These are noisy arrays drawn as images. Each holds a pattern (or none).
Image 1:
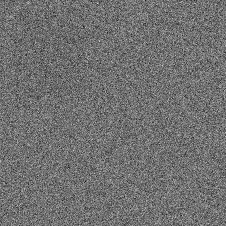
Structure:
one block
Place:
top left
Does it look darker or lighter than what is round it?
darker
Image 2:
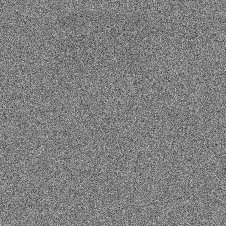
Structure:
one block
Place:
top middle
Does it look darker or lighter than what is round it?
darker
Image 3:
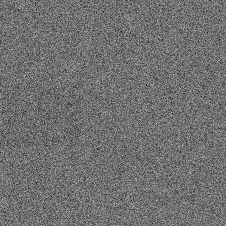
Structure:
one block
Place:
middle left
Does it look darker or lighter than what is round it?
darker
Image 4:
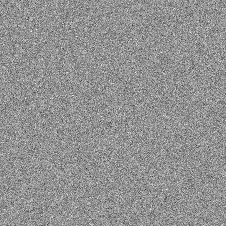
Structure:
only noise
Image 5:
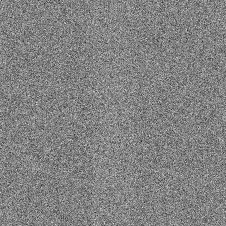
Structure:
one band of columns
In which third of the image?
middle
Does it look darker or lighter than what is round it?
lighter
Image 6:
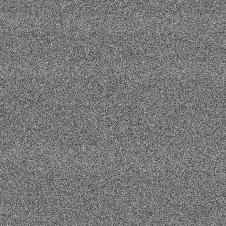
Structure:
bands of rows
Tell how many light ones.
3
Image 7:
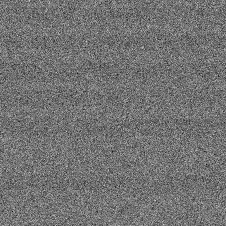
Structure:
bands of rows
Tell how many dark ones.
6
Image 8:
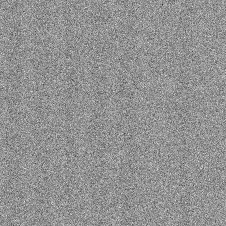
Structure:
bands of columns
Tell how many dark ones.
6
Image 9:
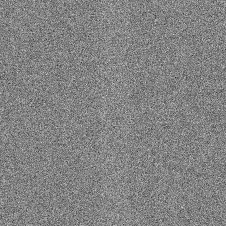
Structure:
one band of columns
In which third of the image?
middle
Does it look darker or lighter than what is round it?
lighter
